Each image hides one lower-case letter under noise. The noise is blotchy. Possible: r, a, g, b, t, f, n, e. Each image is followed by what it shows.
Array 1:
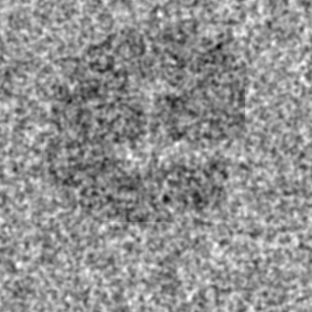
dark e
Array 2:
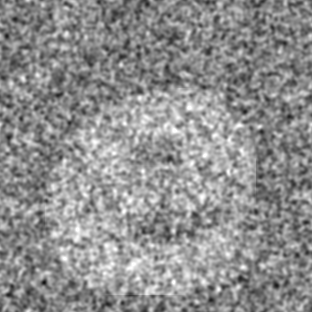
light e
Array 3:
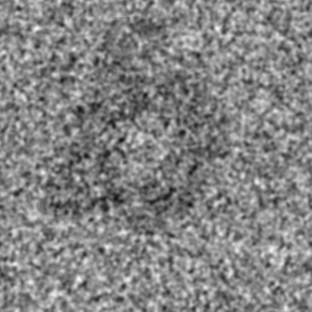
dark b
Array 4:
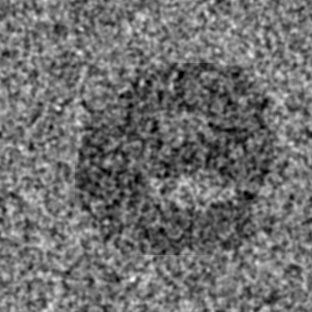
dark e
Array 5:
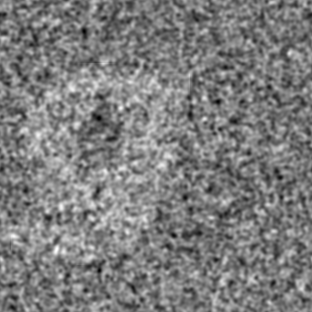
light g
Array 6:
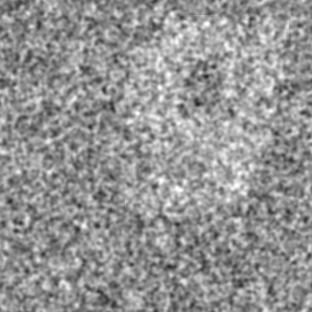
light g
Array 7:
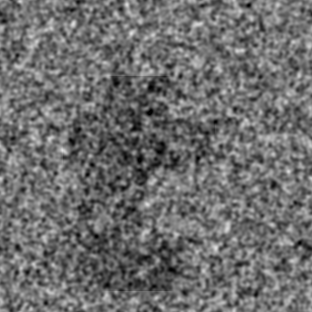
dark t
